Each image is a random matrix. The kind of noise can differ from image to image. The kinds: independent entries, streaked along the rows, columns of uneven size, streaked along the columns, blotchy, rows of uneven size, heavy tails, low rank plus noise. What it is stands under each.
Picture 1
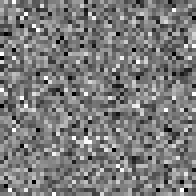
heavy tails
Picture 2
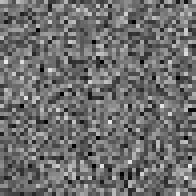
low rank plus noise
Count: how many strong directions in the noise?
two
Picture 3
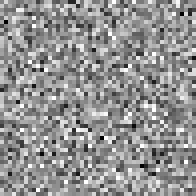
independent entries
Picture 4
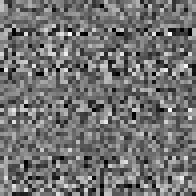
rows of uneven size
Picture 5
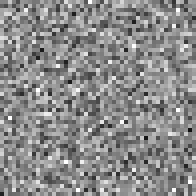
independent entries
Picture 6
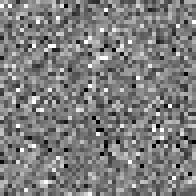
heavy tails
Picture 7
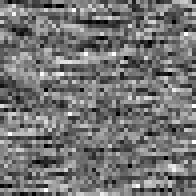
streaked along the rows
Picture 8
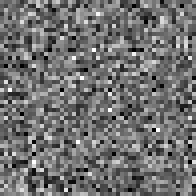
low rank plus noise
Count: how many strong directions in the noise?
three or four
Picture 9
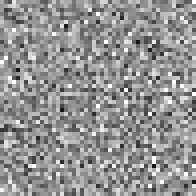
low rank plus noise
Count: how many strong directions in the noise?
one
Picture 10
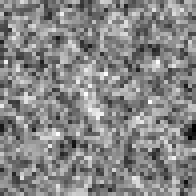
blotchy
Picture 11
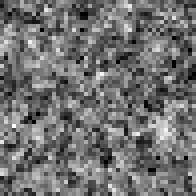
blotchy
